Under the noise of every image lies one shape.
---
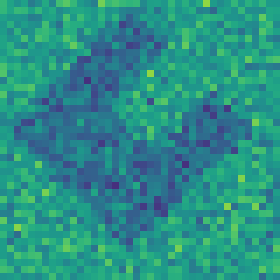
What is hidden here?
dark square with a notch
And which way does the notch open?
up and right
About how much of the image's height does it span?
nearly all
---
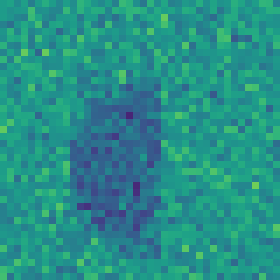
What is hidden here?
dark half disc
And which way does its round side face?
left
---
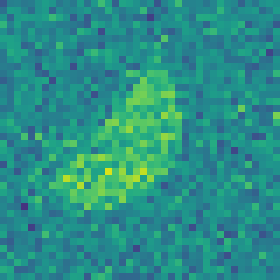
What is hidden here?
light half disc
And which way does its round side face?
down and right
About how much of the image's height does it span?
half
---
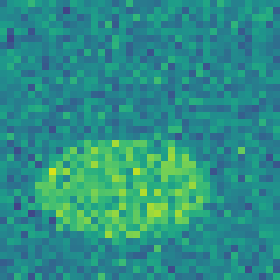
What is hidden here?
light ellipse
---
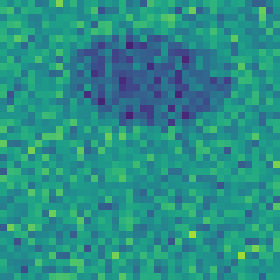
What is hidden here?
dark ellipse
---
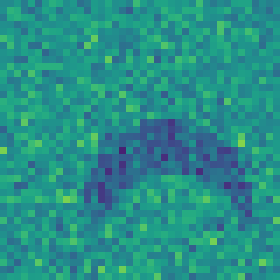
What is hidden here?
dark crescent
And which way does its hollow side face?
down
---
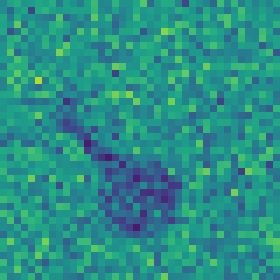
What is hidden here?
dark lollipop
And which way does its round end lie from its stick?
down and right
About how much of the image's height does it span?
half
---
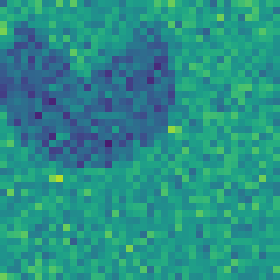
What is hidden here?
dark disc with a wedge cut out
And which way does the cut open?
up
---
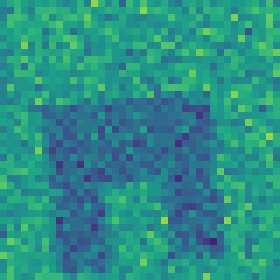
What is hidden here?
dark square with a notch
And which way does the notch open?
down
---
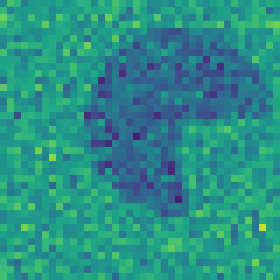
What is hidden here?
dark disc with a wedge cut out
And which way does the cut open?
down and right
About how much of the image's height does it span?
two thirds
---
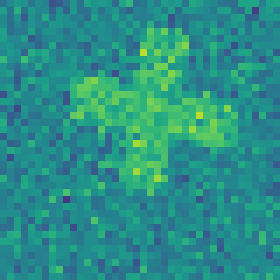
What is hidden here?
light cross
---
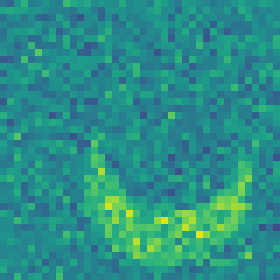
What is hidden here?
light crescent
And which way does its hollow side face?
up
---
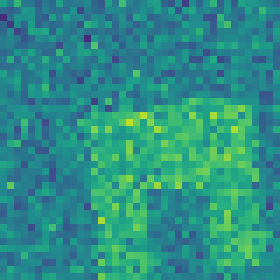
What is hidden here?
light square with a notch
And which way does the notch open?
down
